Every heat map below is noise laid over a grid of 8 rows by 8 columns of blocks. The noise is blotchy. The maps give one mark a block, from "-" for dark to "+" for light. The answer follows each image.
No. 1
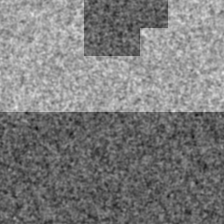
+++---++
+++--+++
++++++++
++++++++
--------
--------
--------
--------
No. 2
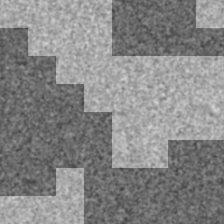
++++---+
-+++----
--++++++
---+++++
----++++
----++--
--+-----
+++-----
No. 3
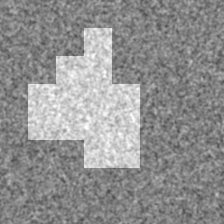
--------
---+----
--++----
-++++---
-++++---
---++---
--------
--------
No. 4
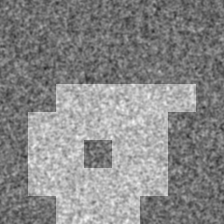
--------
--------
--------
--+++++-
-+++++--
-++-++--
-+++++--
--+++---
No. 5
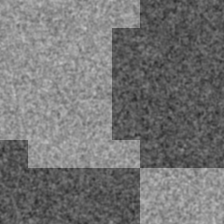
+++++---
++++----
++++----
++++----
++++----
-++++---
-----+++
-----+++
